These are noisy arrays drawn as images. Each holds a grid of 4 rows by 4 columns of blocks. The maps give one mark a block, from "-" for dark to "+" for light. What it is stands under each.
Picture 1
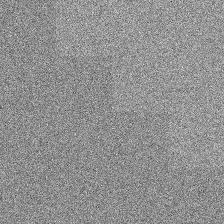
- + + +
- - + +
- - - +
- - - -
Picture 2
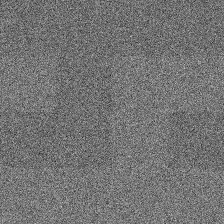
- - - -
+ - + +
- - + -
+ + + +
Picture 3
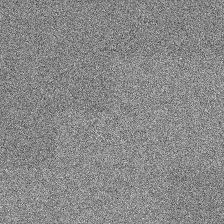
- - - -
- - + +
- + + +
+ + + -
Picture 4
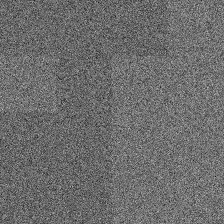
- - - +
+ - + +
- - + +
- - + +
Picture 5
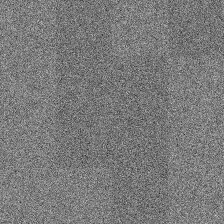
+ - + -
+ - - +
+ - - +
+ + - +
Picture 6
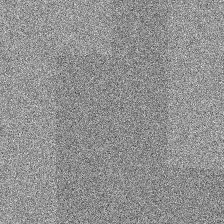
+ + - +
+ - - +
+ - - +
+ - - -
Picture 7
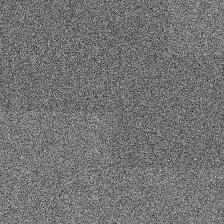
- - - +
- - - -
+ + - -
+ + + +
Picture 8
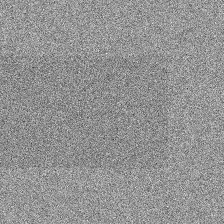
+ + + +
- - - +
- - - +
+ + + +
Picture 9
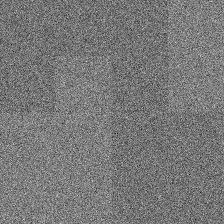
- - - +
- + - +
+ + - -
+ + - -
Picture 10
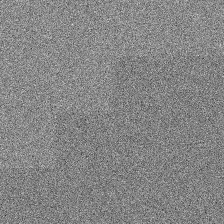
+ + + +
+ + - -
+ - - -
- - - -
